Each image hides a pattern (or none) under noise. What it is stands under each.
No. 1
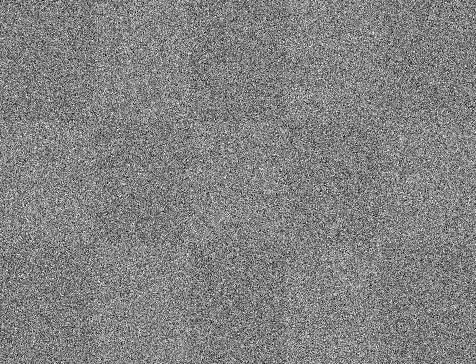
a checkerboard
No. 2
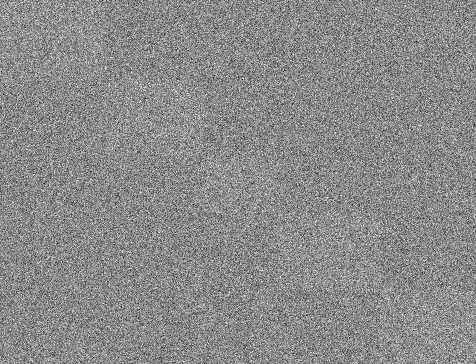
blocks along the diagonal
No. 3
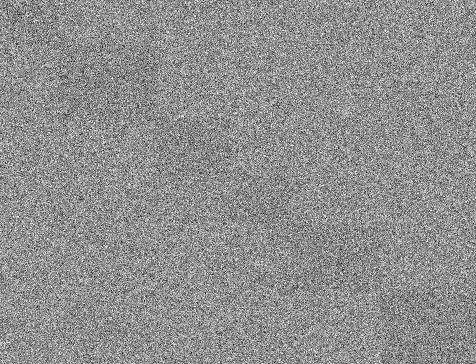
blocks along the diagonal
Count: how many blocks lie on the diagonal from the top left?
6
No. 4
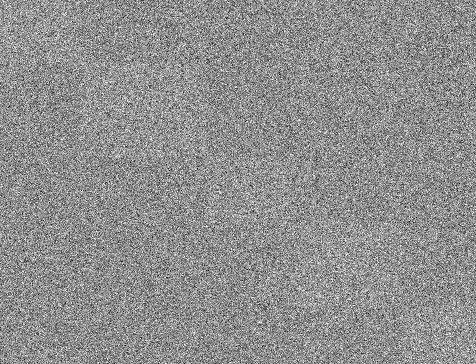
blocks along the diagonal
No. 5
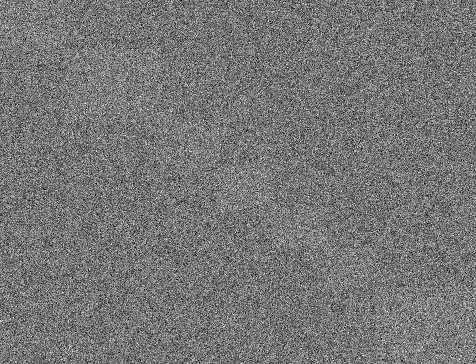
blocks along the diagonal
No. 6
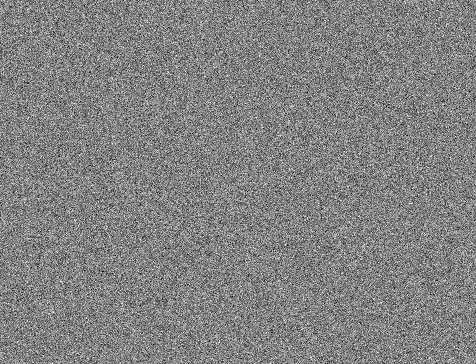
only noise
